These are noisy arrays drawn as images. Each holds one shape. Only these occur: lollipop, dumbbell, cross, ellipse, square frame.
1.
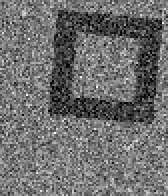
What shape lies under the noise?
square frame
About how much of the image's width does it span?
two thirds
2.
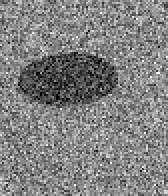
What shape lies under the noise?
ellipse
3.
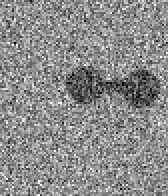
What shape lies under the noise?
dumbbell
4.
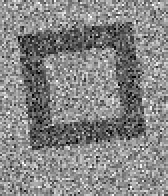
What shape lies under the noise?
square frame
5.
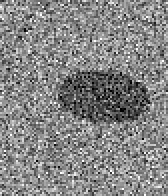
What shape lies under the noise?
ellipse
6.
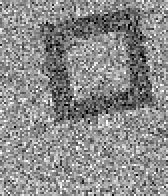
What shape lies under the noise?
square frame
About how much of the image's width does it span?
two thirds
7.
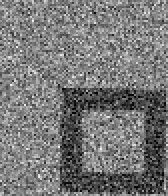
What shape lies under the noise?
square frame
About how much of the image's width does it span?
two thirds
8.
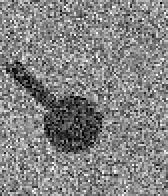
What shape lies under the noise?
lollipop
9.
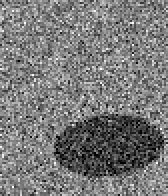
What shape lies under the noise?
ellipse
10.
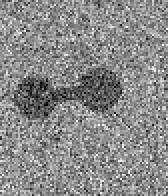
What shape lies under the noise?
dumbbell
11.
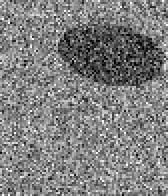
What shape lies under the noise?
ellipse
